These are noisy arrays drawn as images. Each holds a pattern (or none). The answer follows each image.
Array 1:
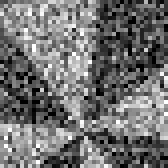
spokes from one point
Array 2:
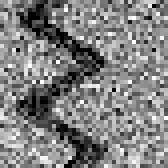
a wavy band
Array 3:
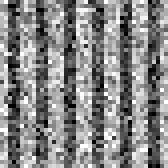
vertical stripes
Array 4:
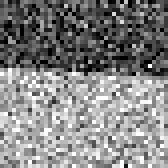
a sharp edge
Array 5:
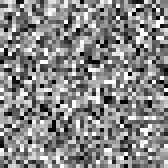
only noise
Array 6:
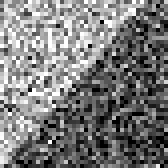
a sharp edge
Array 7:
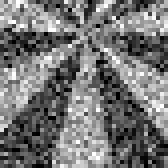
spokes from one point
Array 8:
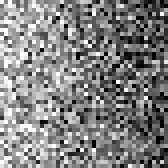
a smooth slope
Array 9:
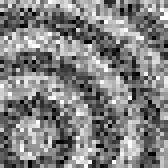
rings round one point
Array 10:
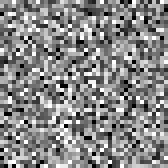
only noise
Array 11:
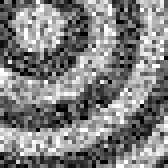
rings round one point
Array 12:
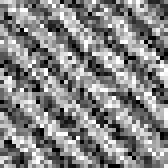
diagonal stripes
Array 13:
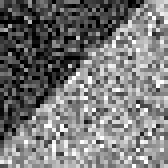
a sharp edge
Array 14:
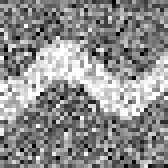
a wavy band
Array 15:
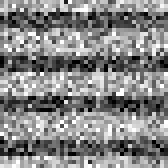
horizontal stripes
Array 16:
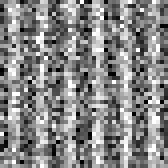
vertical stripes
